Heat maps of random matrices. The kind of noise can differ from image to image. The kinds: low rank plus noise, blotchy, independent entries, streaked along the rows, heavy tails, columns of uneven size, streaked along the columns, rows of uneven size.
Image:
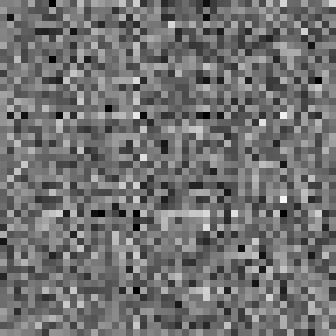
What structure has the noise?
low rank plus noise
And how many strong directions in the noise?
one
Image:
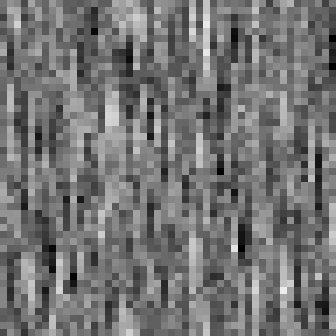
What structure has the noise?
streaked along the columns
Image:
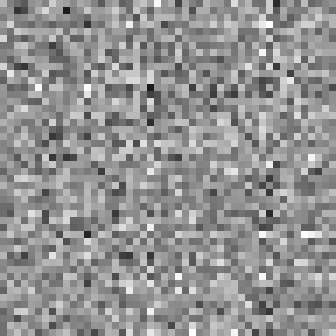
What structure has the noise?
low rank plus noise
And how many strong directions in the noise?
three or four
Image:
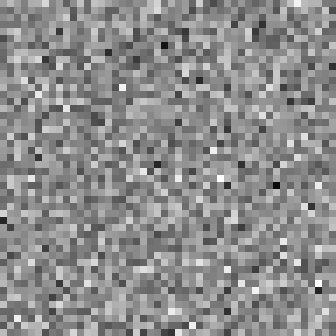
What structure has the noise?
independent entries
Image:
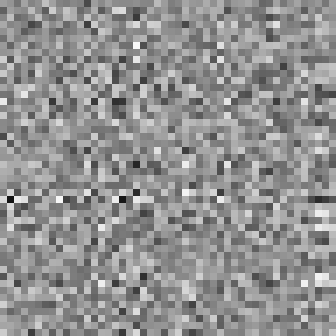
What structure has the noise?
low rank plus noise
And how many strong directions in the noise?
three or four
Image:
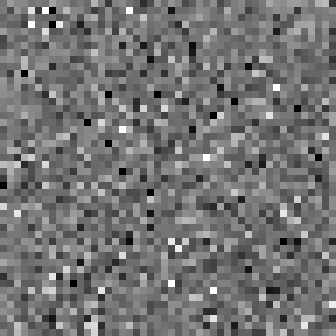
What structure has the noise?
heavy tails
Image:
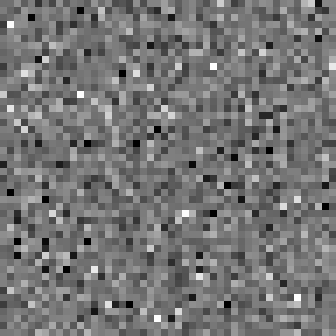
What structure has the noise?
heavy tails
